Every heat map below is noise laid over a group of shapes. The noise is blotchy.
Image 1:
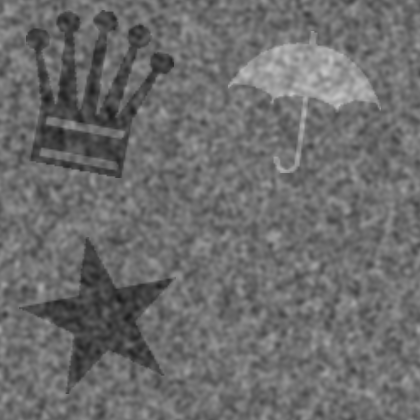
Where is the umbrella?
top right
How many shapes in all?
3
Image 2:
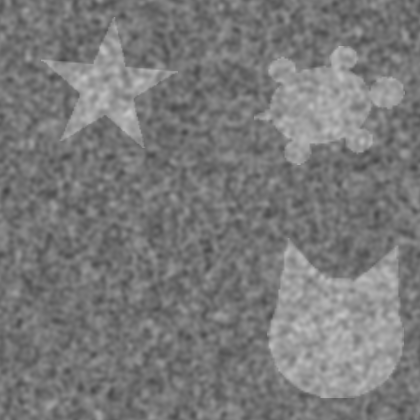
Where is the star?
top left
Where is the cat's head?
bottom right
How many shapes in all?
3
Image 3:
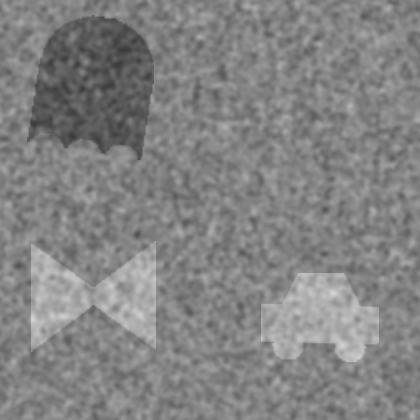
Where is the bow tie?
bottom left
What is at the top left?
ghost
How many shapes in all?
3
